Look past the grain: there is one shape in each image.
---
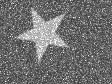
light star
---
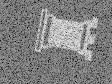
light chess rook
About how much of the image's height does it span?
two thirds
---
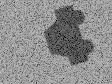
dark car
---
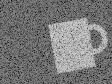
light cup
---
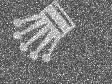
light chess queen
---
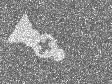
light chess bishop
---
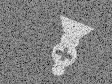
light chess bishop
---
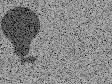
dark pear
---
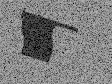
dark flag
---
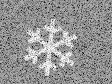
light snowflake
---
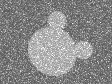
light bear's head
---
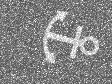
light anchor
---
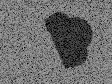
dark cloud
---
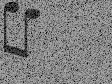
dark pair of musical notes
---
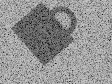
dark cup
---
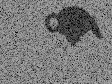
dark teapot
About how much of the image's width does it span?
half
